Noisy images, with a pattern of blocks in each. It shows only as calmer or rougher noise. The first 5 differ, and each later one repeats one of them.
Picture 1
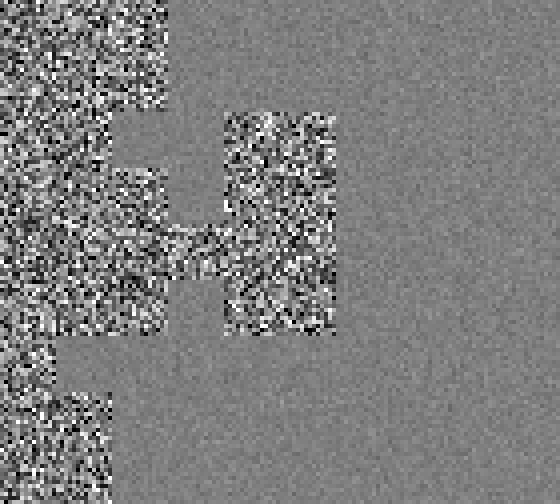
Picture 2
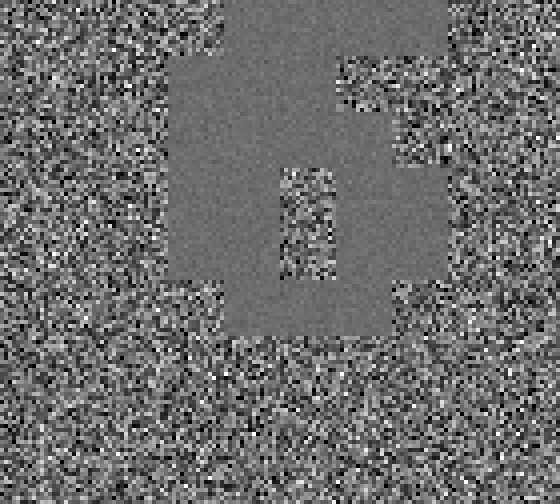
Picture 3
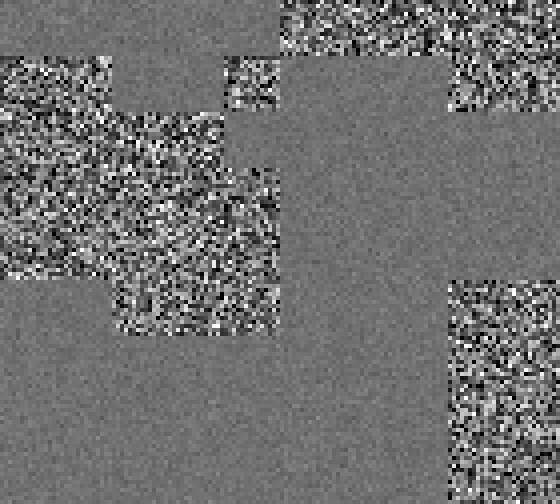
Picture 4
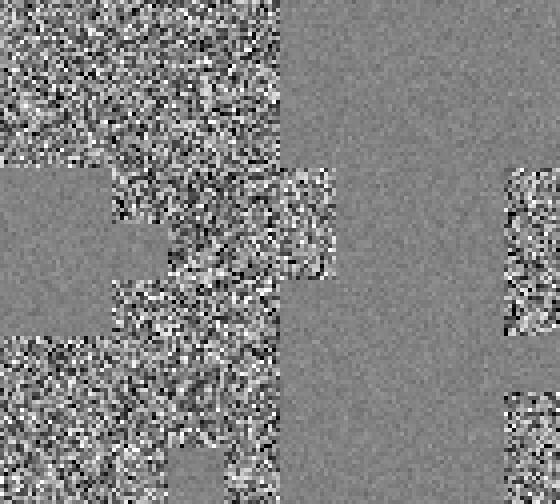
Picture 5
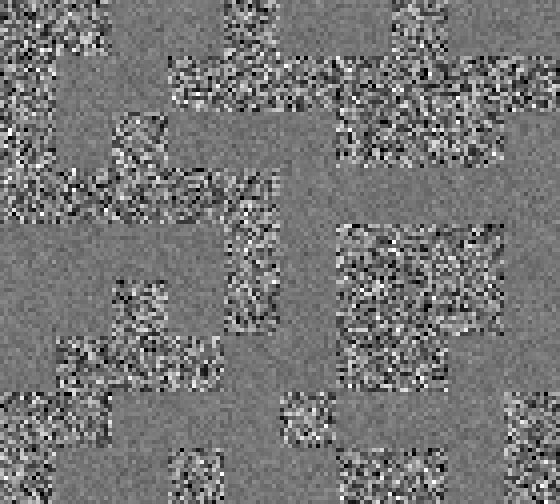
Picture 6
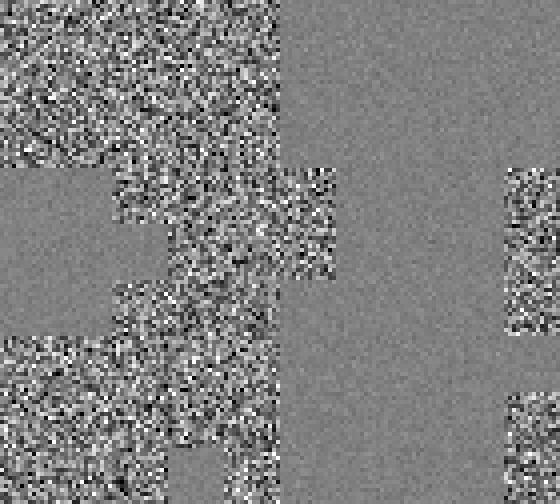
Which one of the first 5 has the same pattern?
4
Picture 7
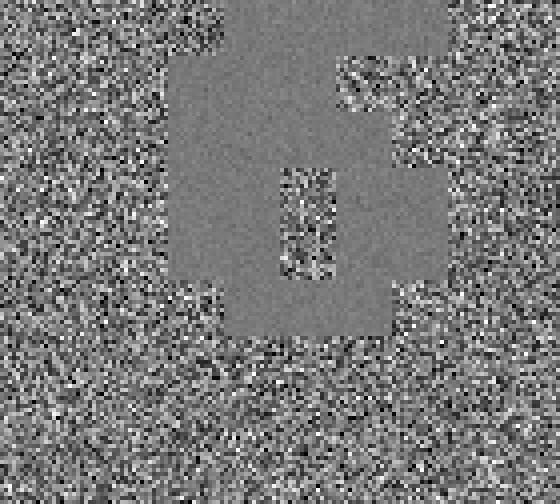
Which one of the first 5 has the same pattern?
2
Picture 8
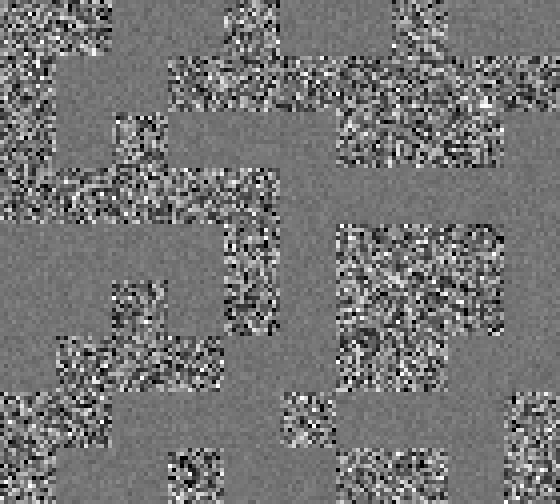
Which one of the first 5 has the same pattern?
5
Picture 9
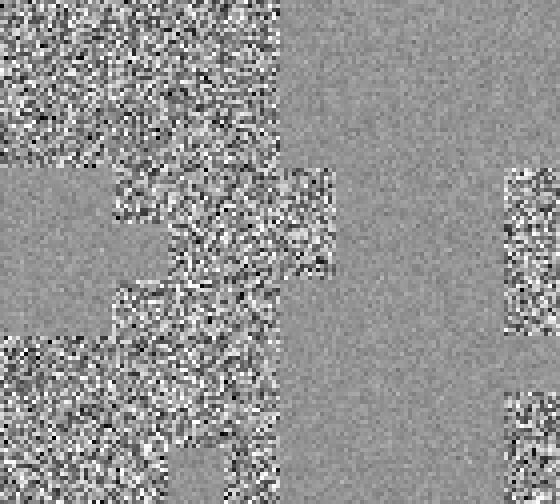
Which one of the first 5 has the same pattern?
4
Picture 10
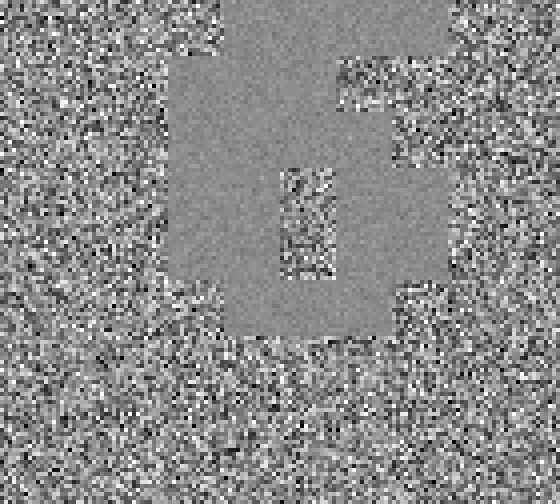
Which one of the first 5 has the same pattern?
2
